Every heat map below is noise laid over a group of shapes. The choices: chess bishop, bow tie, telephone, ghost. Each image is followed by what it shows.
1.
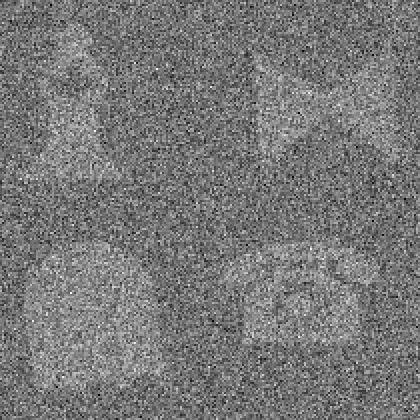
top left: chess bishop; top right: bow tie; bottom left: ghost; bottom right: telephone
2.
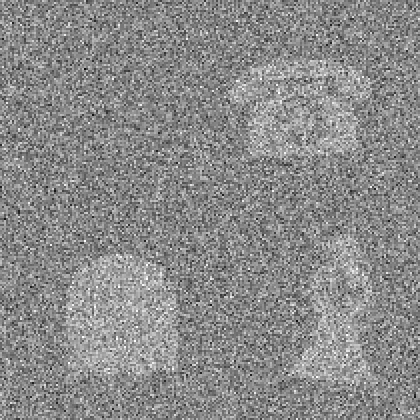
top right: telephone; bottom left: ghost; bottom right: chess bishop
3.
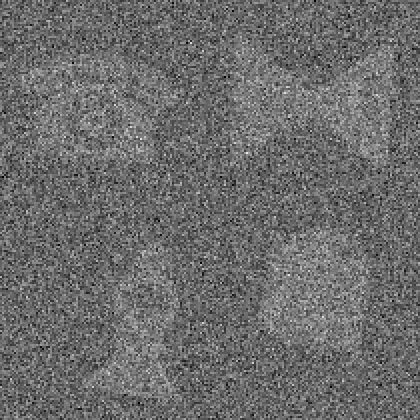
top left: telephone; top right: bow tie; bottom left: chess bishop; bottom right: ghost
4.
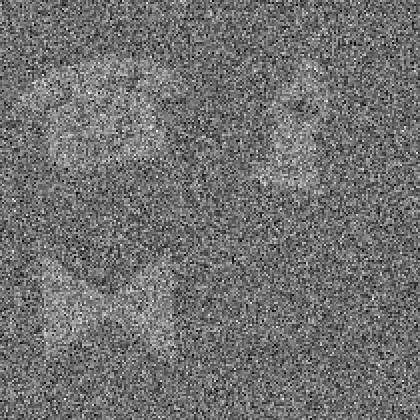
top left: telephone; top right: chess bishop; bottom left: bow tie
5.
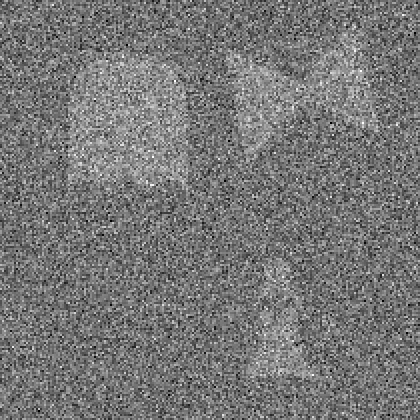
top left: ghost; top right: bow tie; bottom right: chess bishop
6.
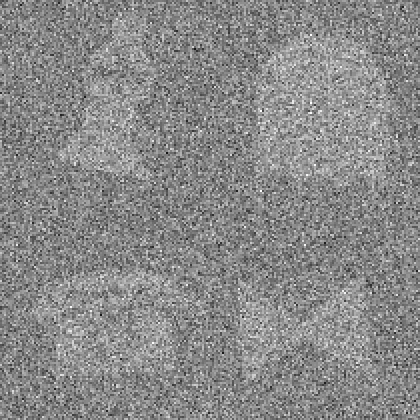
top left: chess bishop; top right: ghost; bottom left: telephone; bottom right: bow tie
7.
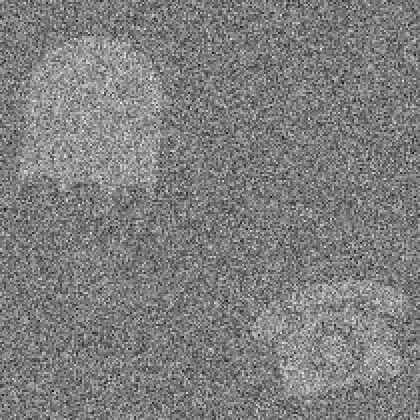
top left: ghost; bottom right: telephone
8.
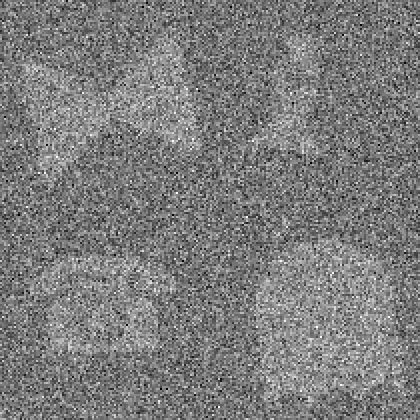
top left: bow tie; top right: chess bishop; bottom left: telephone; bottom right: ghost
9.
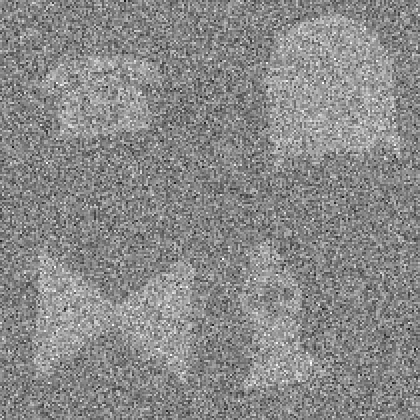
top left: telephone; top right: ghost; bottom left: bow tie; bottom right: chess bishop
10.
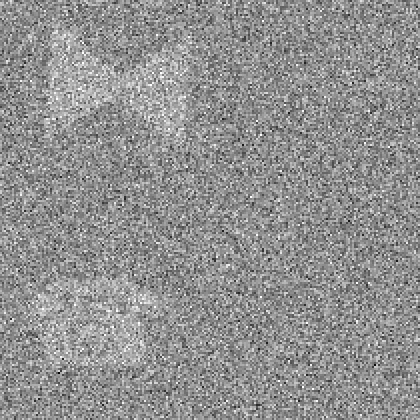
top left: bow tie; bottom left: telephone
